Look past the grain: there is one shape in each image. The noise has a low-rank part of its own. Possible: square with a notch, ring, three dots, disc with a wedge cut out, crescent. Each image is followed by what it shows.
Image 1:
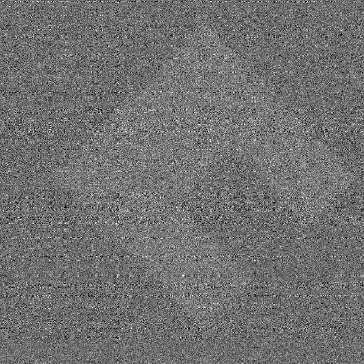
square with a notch
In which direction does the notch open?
down and right
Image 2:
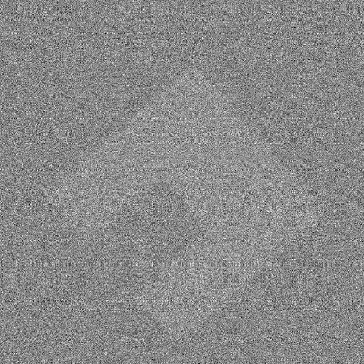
square with a notch
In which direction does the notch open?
down and left
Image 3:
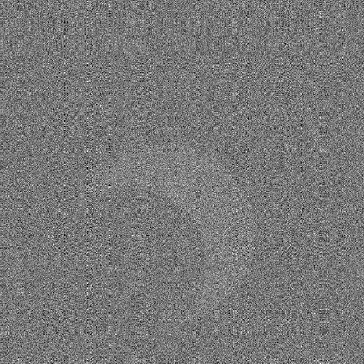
crescent
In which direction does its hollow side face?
down and left
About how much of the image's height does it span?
half
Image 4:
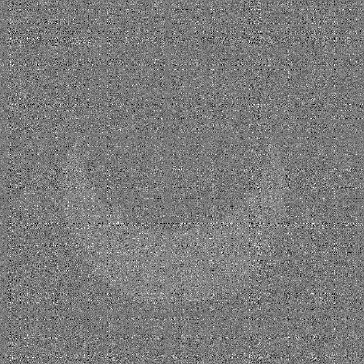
crescent
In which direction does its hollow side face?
up
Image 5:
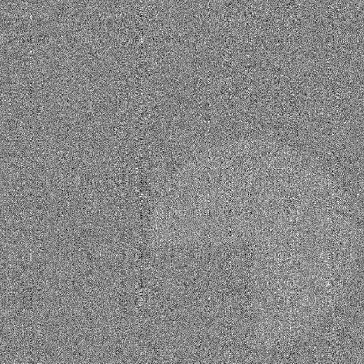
disc with a wedge cut out
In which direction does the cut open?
down and left
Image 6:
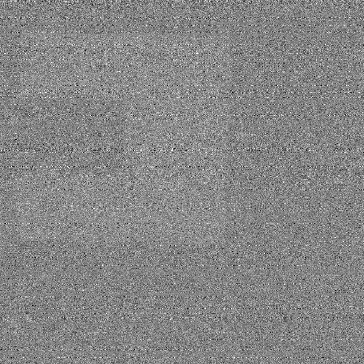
square with a notch
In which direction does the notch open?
left
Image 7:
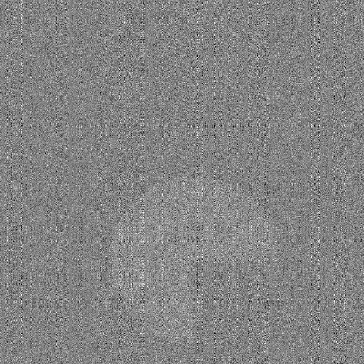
disc with a wedge cut out
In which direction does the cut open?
down and right
